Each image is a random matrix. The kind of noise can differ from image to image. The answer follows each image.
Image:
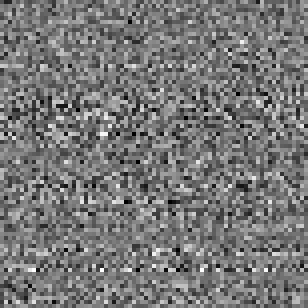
rows of uneven size
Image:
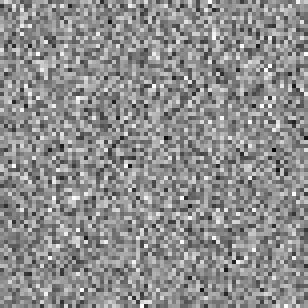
independent entries
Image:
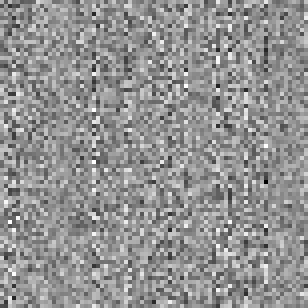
columns of uneven size
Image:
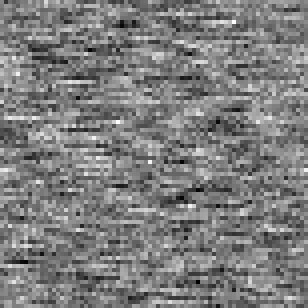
streaked along the rows
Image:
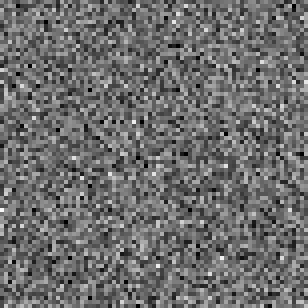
independent entries
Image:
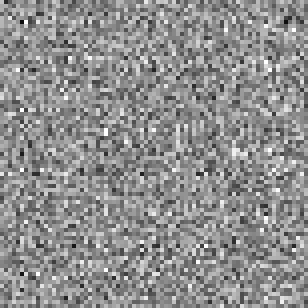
low rank plus noise
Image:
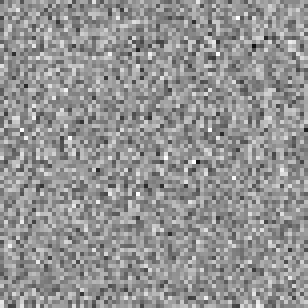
low rank plus noise
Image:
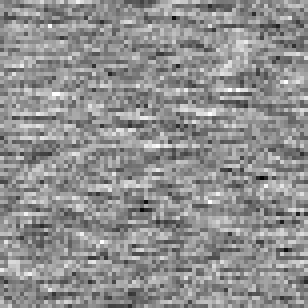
streaked along the rows
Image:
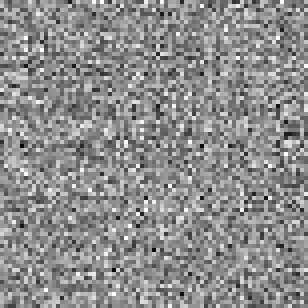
low rank plus noise
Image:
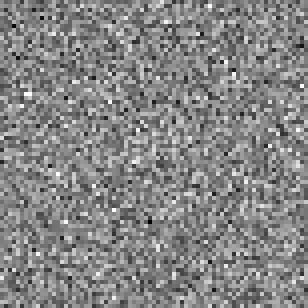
independent entries
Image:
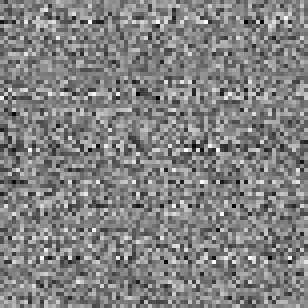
rows of uneven size
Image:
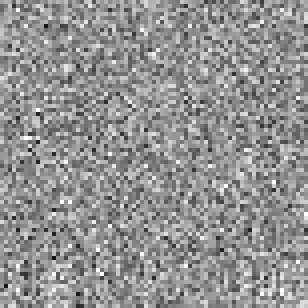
low rank plus noise
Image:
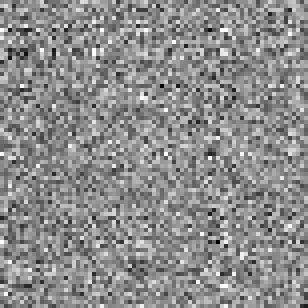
low rank plus noise
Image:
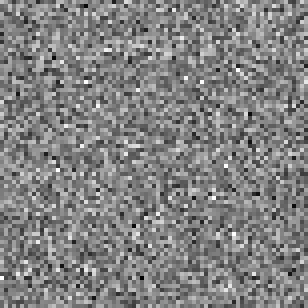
independent entries
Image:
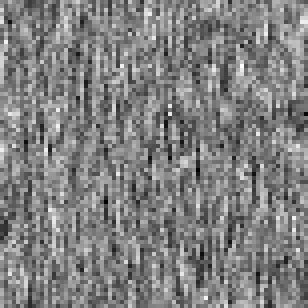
streaked along the columns
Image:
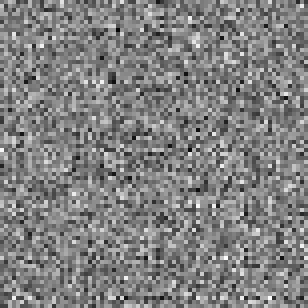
low rank plus noise
